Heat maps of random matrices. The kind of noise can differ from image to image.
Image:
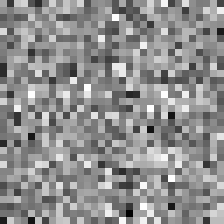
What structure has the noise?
low rank plus noise
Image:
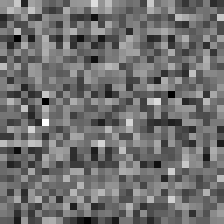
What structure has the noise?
low rank plus noise
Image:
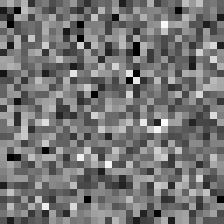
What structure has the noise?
independent entries
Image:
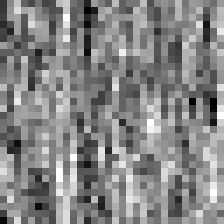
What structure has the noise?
streaked along the columns
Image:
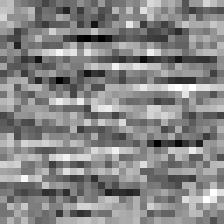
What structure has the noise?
streaked along the rows
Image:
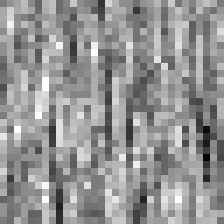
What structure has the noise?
streaked along the columns
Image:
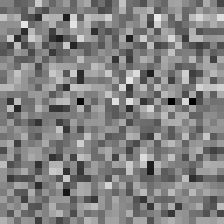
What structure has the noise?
low rank plus noise
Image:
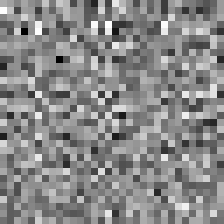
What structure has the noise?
low rank plus noise
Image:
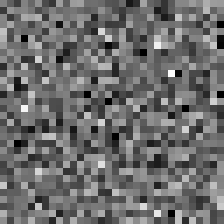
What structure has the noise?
independent entries
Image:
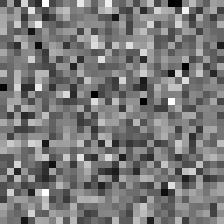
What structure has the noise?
low rank plus noise
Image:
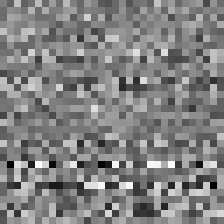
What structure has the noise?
rows of uneven size
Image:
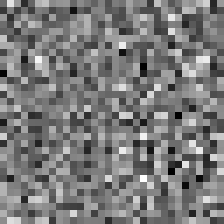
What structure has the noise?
low rank plus noise
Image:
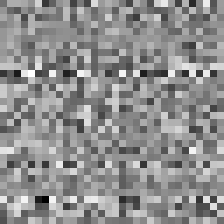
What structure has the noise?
rows of uneven size
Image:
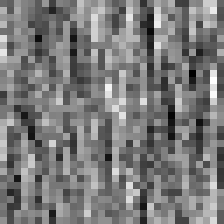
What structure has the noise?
streaked along the columns
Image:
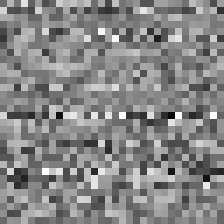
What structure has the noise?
rows of uneven size
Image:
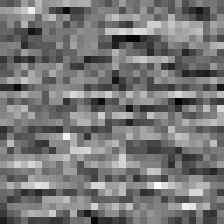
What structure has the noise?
streaked along the rows
